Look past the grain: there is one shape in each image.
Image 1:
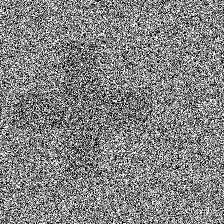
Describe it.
dark cross
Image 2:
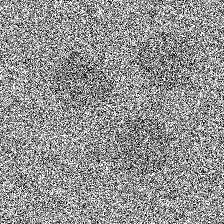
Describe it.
dark three dots
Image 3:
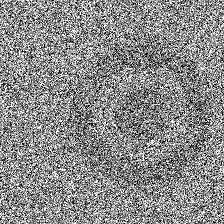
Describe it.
dark bullseye
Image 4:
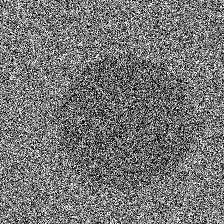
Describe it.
dark disc
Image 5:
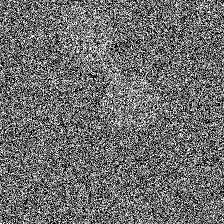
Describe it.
light dumbbell
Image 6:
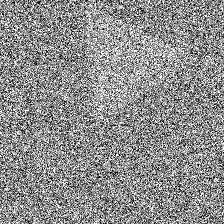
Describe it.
light triangle
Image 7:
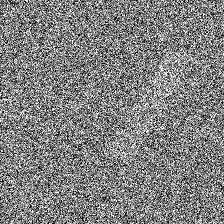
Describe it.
light bar
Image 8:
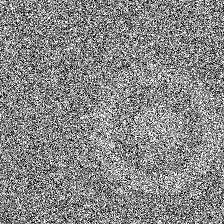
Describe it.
light bullseye
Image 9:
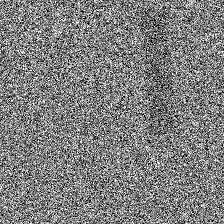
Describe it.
dark bar
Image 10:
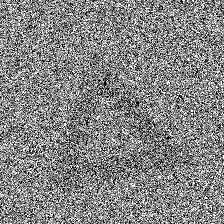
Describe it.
dark triangle frame
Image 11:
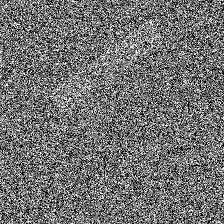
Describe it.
light bar
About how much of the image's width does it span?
half
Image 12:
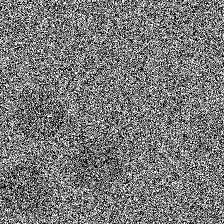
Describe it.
dark three dots
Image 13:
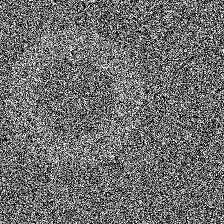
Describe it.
light ring
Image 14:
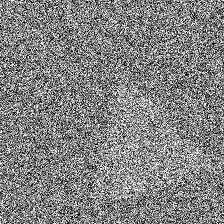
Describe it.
light triangle
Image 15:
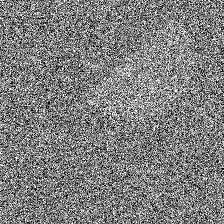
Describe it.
light half disc
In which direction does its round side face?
down and right
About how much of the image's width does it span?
half
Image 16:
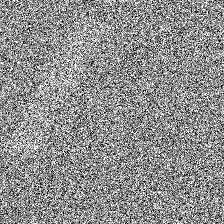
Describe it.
light bar
